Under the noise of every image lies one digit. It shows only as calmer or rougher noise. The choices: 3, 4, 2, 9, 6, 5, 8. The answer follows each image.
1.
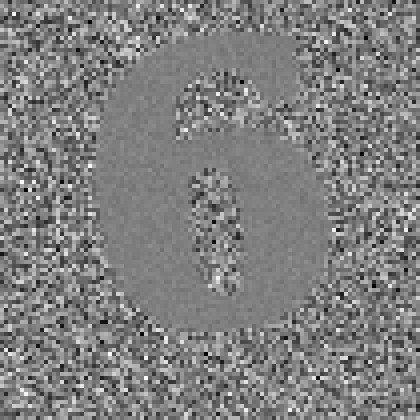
6
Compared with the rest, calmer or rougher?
calmer
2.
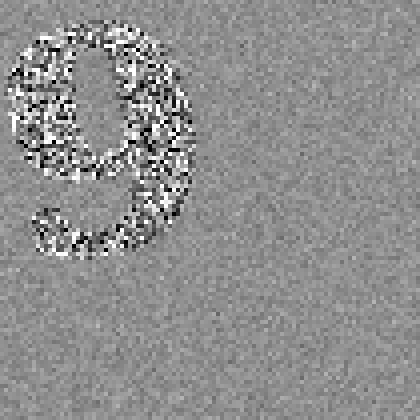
9
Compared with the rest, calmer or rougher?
rougher
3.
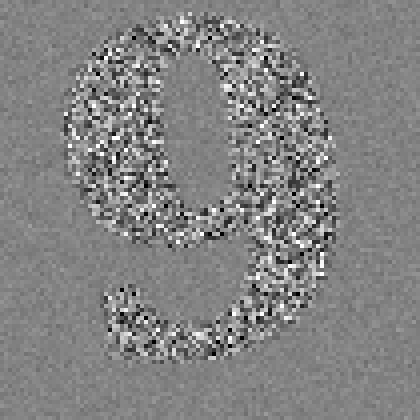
9
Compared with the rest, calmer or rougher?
rougher
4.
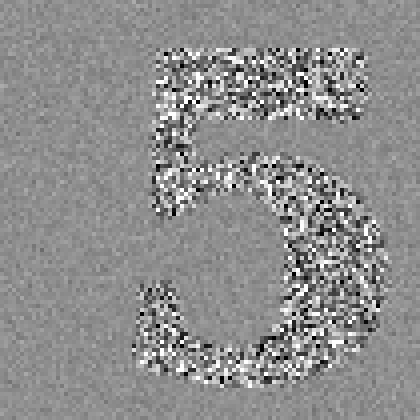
5
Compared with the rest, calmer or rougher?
rougher
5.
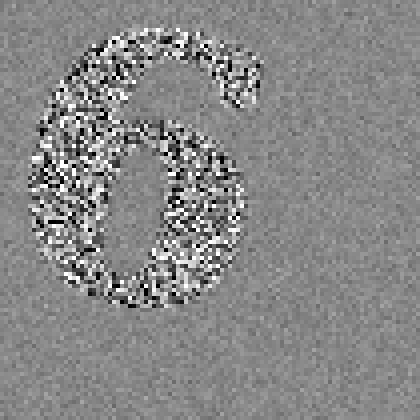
6
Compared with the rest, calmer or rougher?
rougher
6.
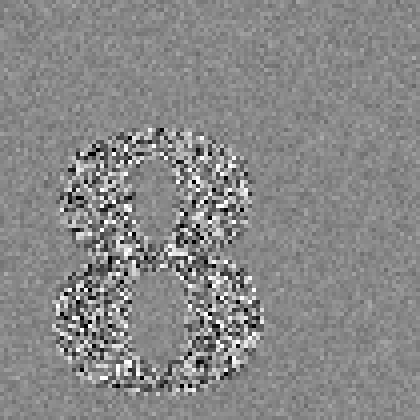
8
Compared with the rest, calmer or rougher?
rougher
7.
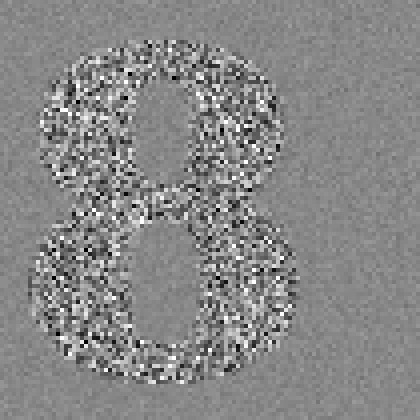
8
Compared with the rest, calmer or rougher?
rougher
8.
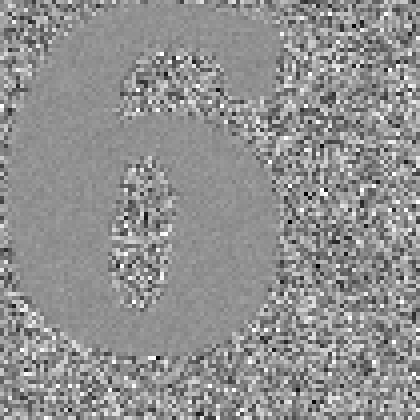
6
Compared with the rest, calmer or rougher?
calmer
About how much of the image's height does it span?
nearly all
